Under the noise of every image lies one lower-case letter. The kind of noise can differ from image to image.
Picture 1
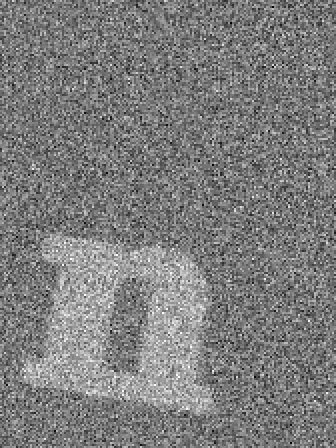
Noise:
low rank plus noise
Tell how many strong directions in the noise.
three or four
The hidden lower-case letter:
n
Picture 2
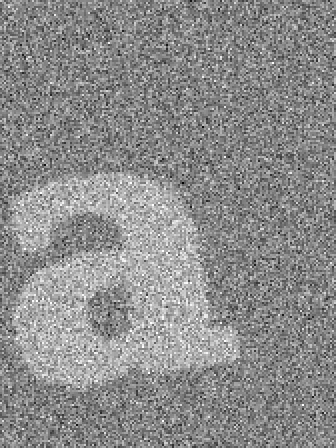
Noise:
low rank plus noise
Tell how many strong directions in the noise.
two
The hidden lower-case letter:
a
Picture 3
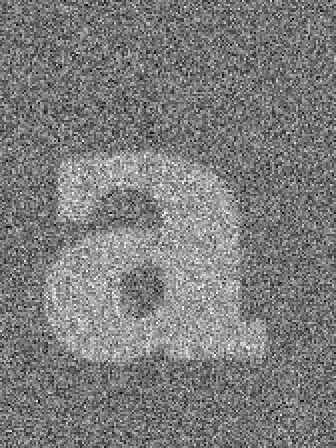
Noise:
low rank plus noise
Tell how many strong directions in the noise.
three or four
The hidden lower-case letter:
a
